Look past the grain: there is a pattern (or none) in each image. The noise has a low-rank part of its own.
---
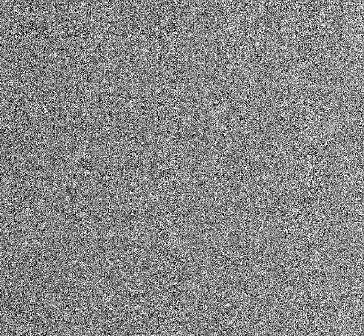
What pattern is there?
a smooth slope
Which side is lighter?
right
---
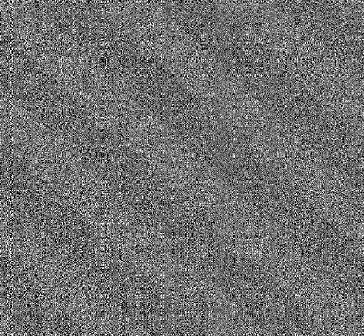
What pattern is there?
diagonal stripes
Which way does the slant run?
top left to bottom right
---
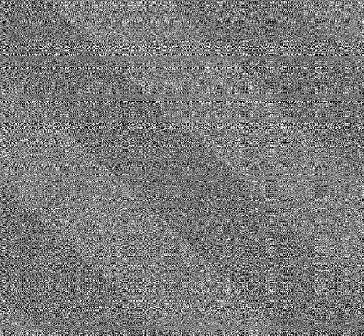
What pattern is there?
diagonal stripes
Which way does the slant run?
top left to bottom right
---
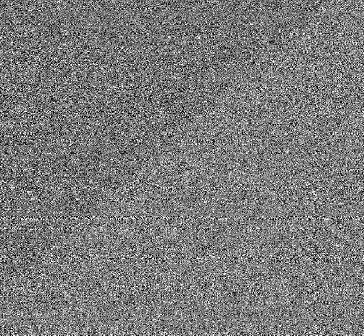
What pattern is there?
a sharp edge
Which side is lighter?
bottom right
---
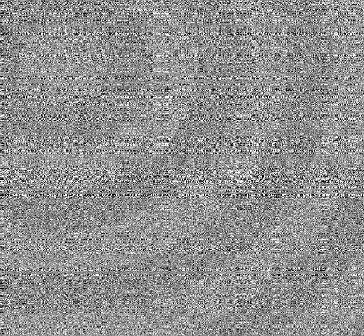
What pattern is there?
rings round one point
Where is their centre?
top left
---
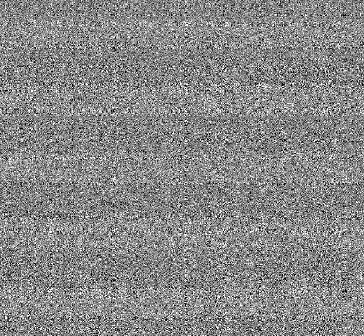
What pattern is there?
horizontal stripes
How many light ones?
5
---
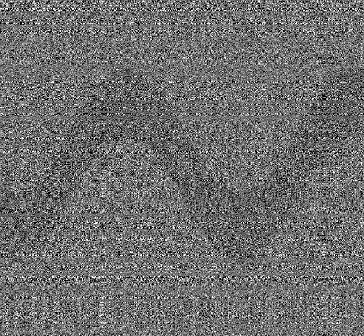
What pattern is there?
a wavy band
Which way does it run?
left to right
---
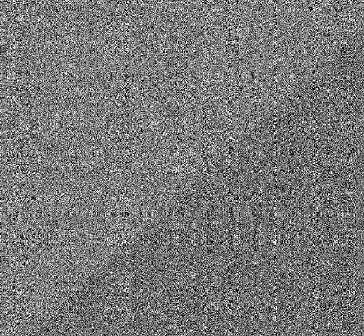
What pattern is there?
a sharp edge
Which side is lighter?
top left
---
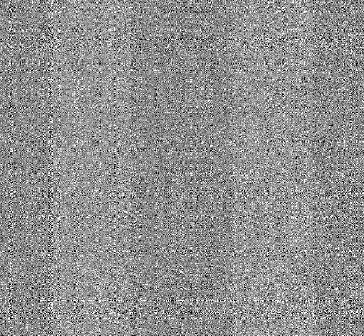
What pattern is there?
vertical stripes
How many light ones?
2
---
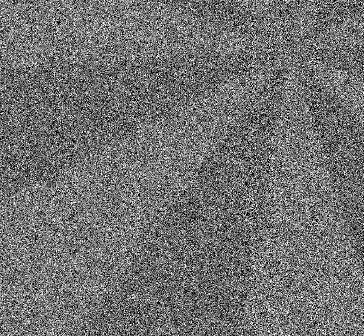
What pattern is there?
spokes from one point
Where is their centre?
top right
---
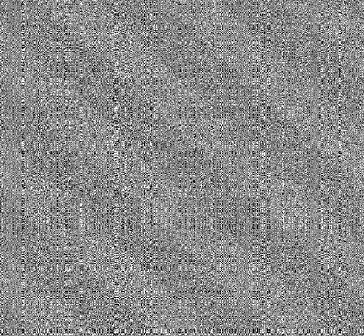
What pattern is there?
diagonal stripes
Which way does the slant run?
top left to bottom right
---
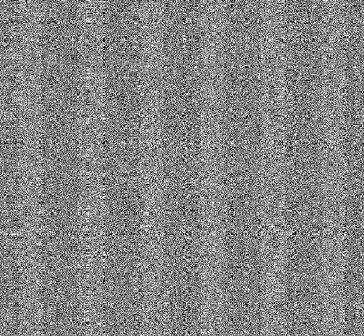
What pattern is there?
vertical stripes
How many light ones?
6
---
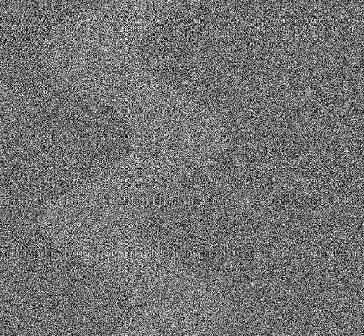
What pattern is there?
a wavy band
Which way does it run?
top to bottom
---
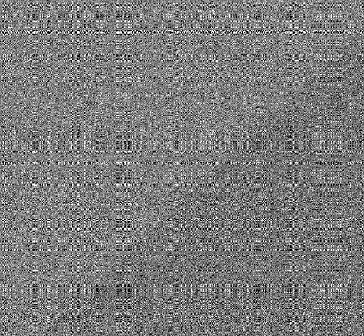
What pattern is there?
a sharp edge
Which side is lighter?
top left
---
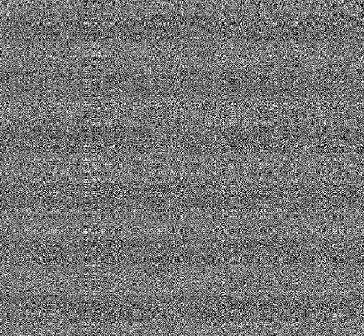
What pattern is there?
horizontal stripes
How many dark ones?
6
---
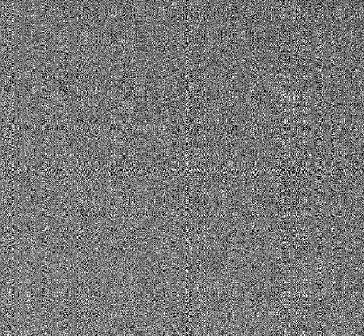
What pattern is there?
a smooth slope
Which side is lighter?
bottom left
